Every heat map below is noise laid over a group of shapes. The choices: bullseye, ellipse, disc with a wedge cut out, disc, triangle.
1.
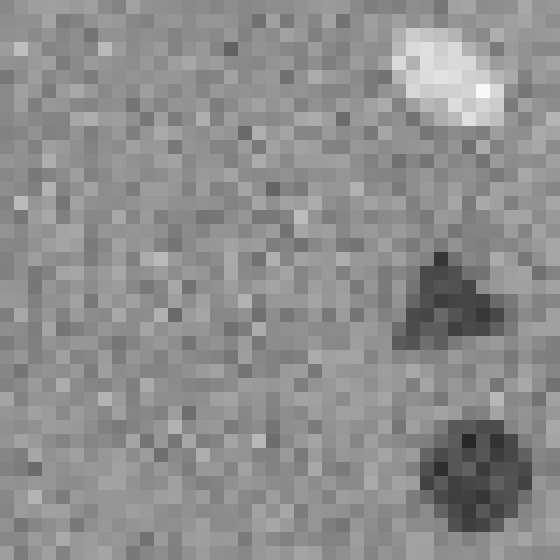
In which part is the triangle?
middle right
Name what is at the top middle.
nothing
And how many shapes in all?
3
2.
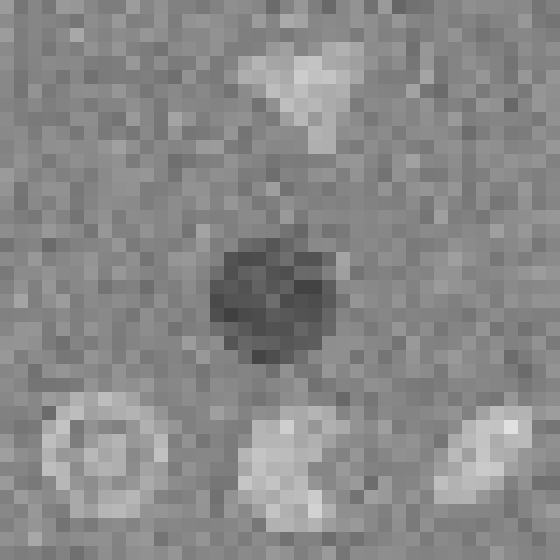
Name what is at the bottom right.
ellipse
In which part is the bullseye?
bottom left
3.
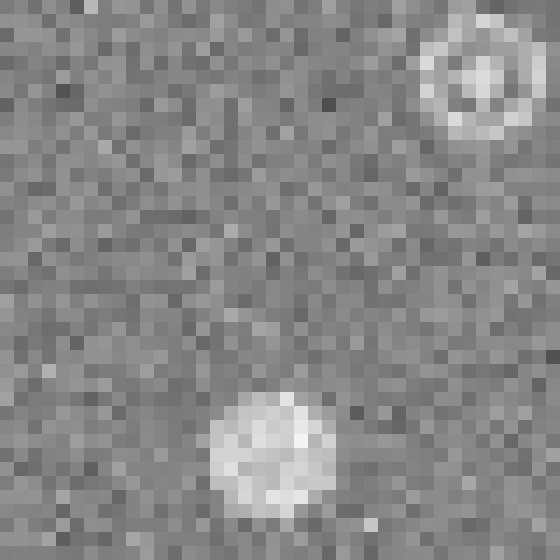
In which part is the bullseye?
top right
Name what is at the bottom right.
nothing
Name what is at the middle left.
nothing
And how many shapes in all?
2
